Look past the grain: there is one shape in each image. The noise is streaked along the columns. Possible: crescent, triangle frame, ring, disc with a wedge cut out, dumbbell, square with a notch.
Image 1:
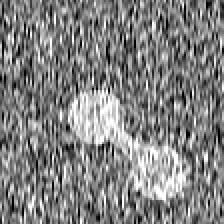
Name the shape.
dumbbell
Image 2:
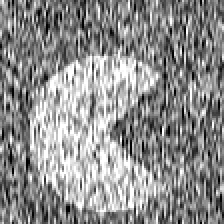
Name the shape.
disc with a wedge cut out
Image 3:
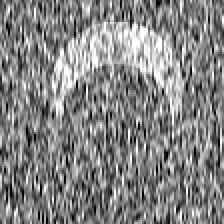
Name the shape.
crescent
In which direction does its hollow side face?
down
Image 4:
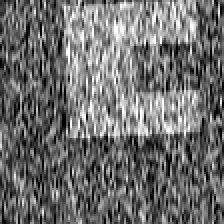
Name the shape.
square with a notch
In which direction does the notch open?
right
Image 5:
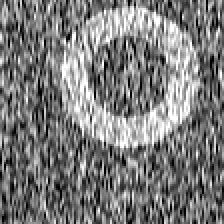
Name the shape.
ring
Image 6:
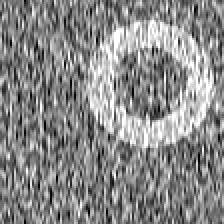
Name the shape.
ring
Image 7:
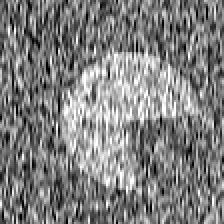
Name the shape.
disc with a wedge cut out
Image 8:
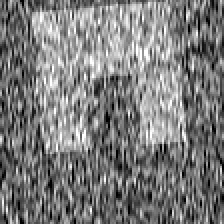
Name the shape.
square with a notch
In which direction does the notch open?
down
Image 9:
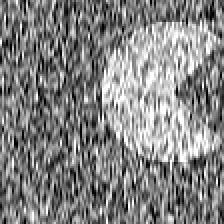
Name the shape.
disc with a wedge cut out
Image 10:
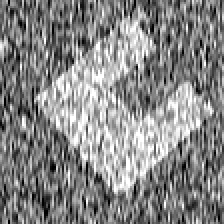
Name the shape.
square with a notch
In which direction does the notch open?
up and right
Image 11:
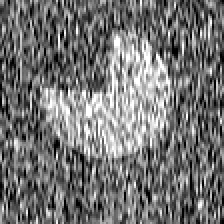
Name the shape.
disc with a wedge cut out
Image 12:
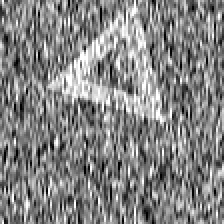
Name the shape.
triangle frame
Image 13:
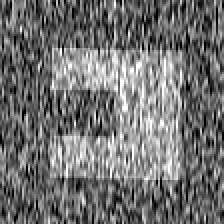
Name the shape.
square with a notch
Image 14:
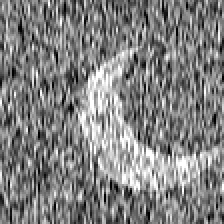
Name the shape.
crescent
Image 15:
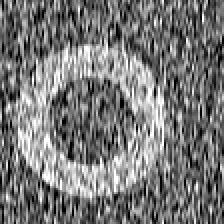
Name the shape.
ring
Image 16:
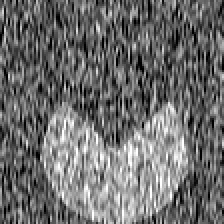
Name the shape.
disc with a wedge cut out
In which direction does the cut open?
up
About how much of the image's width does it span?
two thirds
